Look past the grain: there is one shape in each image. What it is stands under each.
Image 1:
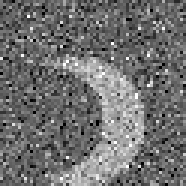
crescent
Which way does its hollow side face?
left
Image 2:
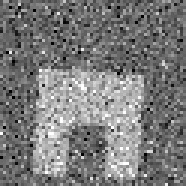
square with a notch
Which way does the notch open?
down
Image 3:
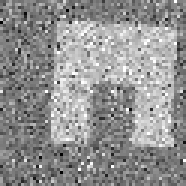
square with a notch
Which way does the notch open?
down
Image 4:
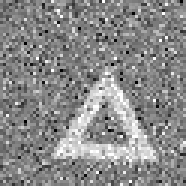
triangle frame
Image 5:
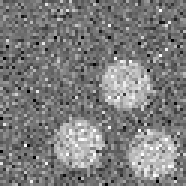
three dots
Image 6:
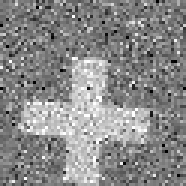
cross
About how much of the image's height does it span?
two thirds
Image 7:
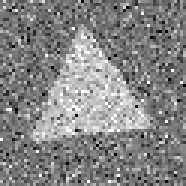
triangle
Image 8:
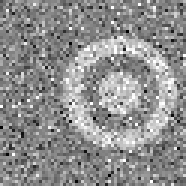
bullseye
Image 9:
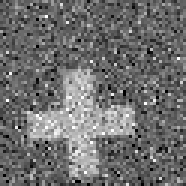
cross
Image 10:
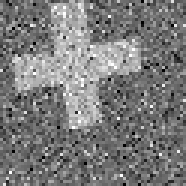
cross
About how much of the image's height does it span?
two thirds
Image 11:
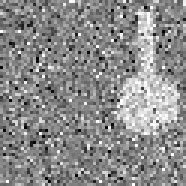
lollipop
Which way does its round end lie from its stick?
down
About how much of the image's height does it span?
two thirds
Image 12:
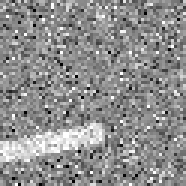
bar
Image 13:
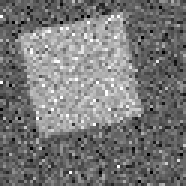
square
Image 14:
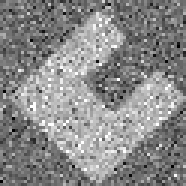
square with a notch
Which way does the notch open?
up and right
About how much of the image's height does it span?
nearly all
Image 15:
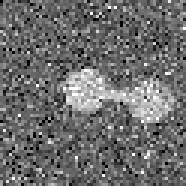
dumbbell
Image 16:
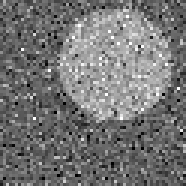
disc
